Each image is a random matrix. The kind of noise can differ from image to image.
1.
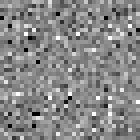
heavy tails
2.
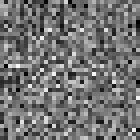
low rank plus noise
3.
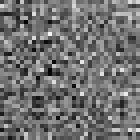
low rank plus noise
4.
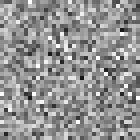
independent entries
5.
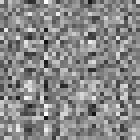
low rank plus noise
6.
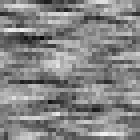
streaked along the rows
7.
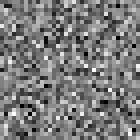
independent entries
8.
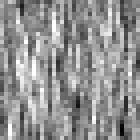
streaked along the columns
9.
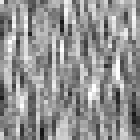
streaked along the columns
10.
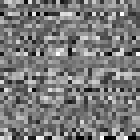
rows of uneven size
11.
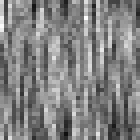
streaked along the columns
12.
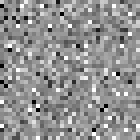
heavy tails
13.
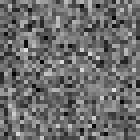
independent entries
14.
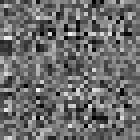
low rank plus noise
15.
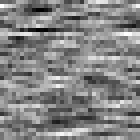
streaked along the rows
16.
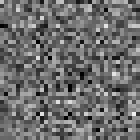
low rank plus noise
